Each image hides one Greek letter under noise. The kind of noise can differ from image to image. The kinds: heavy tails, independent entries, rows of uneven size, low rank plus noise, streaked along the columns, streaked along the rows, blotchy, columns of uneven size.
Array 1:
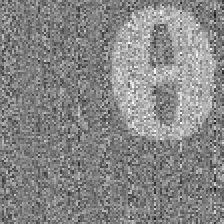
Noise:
columns of uneven size
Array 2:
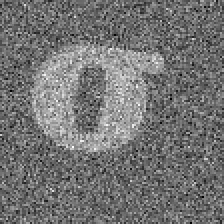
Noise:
independent entries
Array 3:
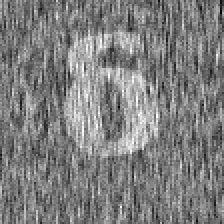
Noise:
streaked along the columns
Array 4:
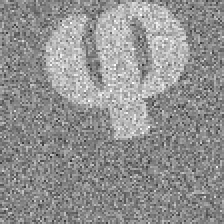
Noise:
independent entries
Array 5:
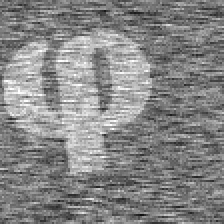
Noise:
streaked along the rows
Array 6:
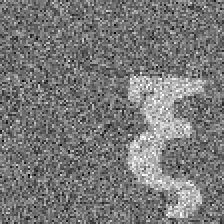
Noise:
independent entries
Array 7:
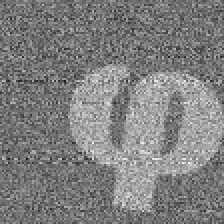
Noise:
rows of uneven size
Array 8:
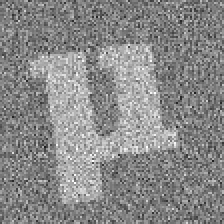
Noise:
low rank plus noise
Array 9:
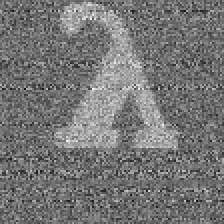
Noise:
rows of uneven size
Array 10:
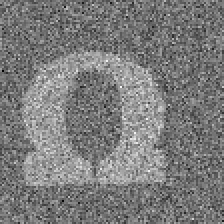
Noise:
independent entries
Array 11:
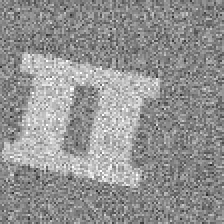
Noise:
low rank plus noise
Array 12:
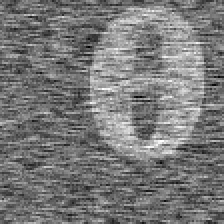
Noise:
streaked along the rows
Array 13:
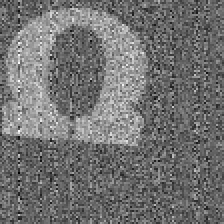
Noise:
columns of uneven size
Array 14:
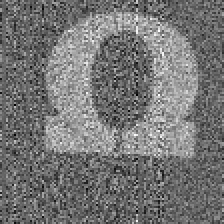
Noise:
columns of uneven size
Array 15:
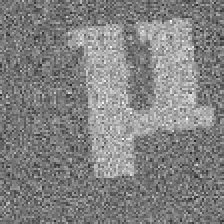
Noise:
low rank plus noise
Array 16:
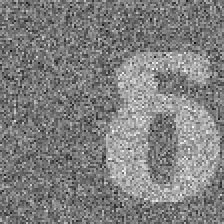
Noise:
independent entries
